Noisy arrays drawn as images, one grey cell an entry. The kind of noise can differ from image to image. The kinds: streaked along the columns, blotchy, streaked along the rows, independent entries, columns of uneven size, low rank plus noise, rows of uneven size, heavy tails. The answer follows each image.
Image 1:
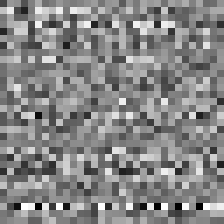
rows of uneven size
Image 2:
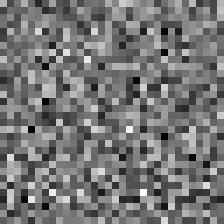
low rank plus noise
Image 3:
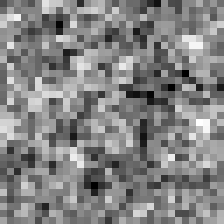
blotchy
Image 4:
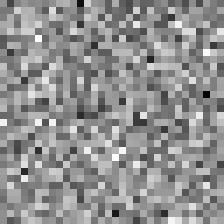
independent entries
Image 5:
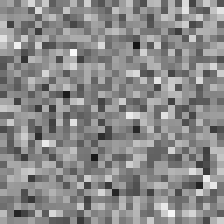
independent entries
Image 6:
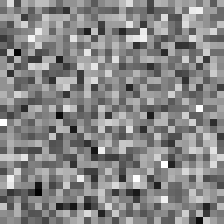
independent entries
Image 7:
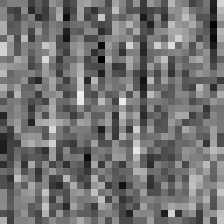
streaked along the columns
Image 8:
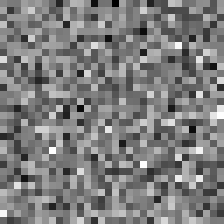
independent entries
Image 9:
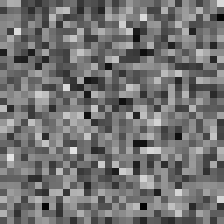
independent entries
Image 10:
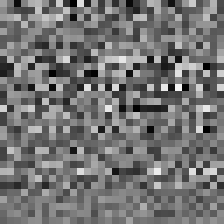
rows of uneven size
